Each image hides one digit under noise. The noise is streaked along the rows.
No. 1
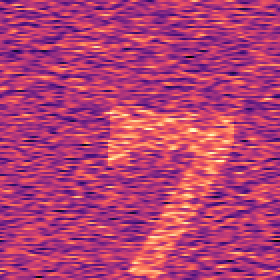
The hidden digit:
7
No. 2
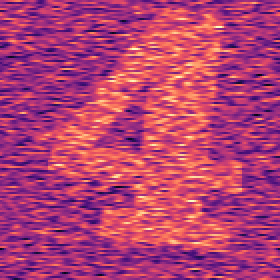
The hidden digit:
4
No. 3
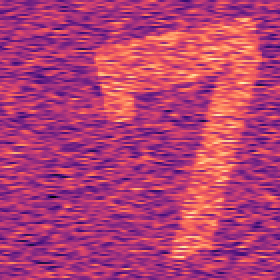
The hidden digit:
7
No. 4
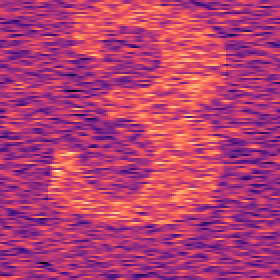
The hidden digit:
3
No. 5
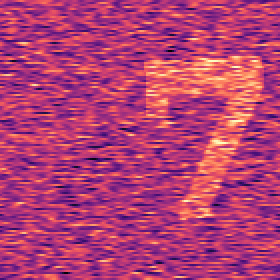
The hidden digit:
7
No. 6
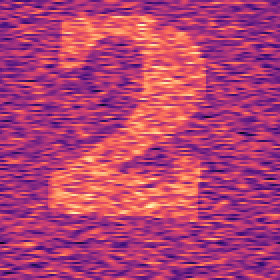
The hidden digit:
2
